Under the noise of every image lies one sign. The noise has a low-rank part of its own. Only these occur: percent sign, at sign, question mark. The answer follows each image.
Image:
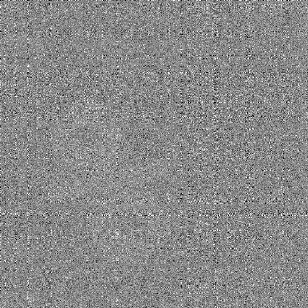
percent sign
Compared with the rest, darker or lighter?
lighter
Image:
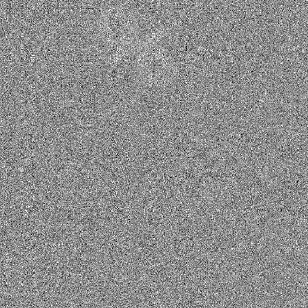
percent sign
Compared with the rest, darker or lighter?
lighter
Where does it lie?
top middle
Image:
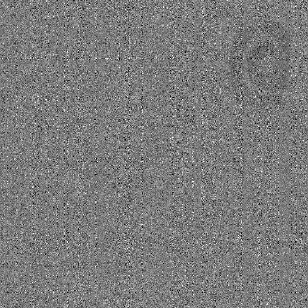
at sign
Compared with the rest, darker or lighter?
darker
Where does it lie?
top right
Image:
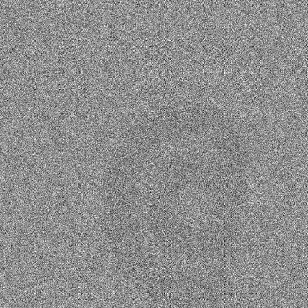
at sign
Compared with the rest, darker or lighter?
darker
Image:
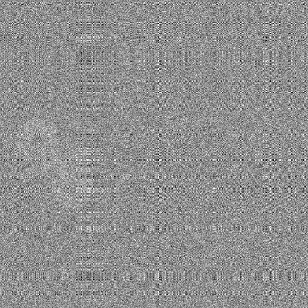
percent sign
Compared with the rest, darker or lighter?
lighter
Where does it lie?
middle left
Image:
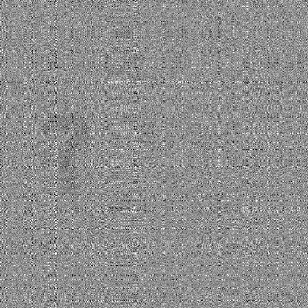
question mark
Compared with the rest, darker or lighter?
darker
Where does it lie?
middle left
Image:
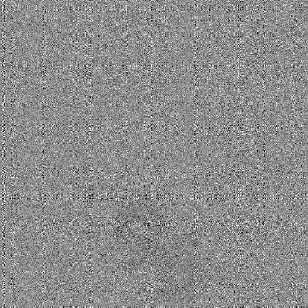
percent sign
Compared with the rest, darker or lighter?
darker
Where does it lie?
bottom middle
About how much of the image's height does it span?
a third
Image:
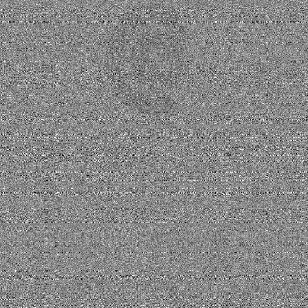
at sign
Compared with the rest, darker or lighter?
darker
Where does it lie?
top middle
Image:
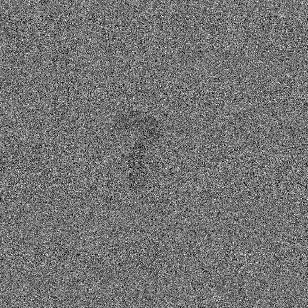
question mark
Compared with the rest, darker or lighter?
darker
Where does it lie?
centre
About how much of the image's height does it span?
a quarter
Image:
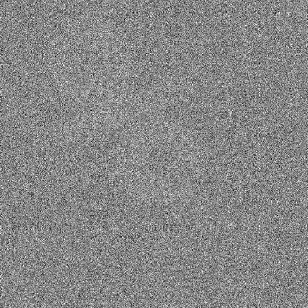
percent sign
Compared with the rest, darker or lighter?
lighter
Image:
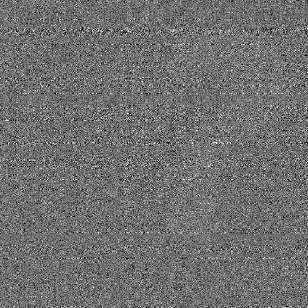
question mark
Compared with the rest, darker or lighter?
lighter
